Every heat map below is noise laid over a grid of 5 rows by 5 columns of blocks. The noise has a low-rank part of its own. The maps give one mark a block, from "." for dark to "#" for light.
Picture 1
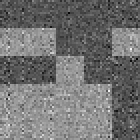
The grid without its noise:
.....
##..#
..#..
####.
####.
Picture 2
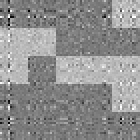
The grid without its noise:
....#
##...
#.###
....#
.....
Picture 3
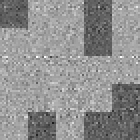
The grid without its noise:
.##.#
###.#
#####
####.
#.#..
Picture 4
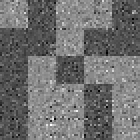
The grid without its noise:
#.##.
..#..
.#.##
.##.#
.##.#
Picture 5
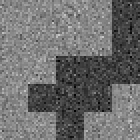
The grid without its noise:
####.
####.
##...
#...#
##.##
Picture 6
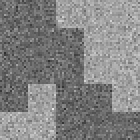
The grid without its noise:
..###
...##
...##
.#..#
##...
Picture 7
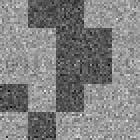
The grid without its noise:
#..##
##..#
##..#
.#.##
#.###
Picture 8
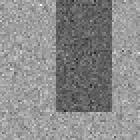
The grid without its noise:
##..#
##..#
##..#
##..#
#####
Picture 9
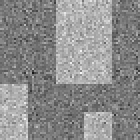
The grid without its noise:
..##.
..##.
..##.
#....
#..#.
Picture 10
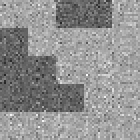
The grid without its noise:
##..#
.####
..###
...##
#####
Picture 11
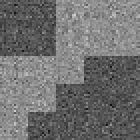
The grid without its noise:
..###
..###
###..
##...
#....
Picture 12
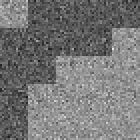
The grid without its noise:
#....
....#
..###
.####
.####
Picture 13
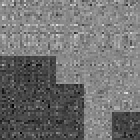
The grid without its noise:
#####
#####
..###
...##
...#.
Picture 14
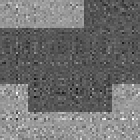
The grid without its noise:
###..
.....
.....
#...#
#####
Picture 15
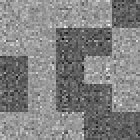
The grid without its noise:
####.
##..#
.#.##
.#..#
###..
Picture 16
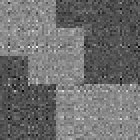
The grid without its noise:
##...
###..
.##..
..###
..###
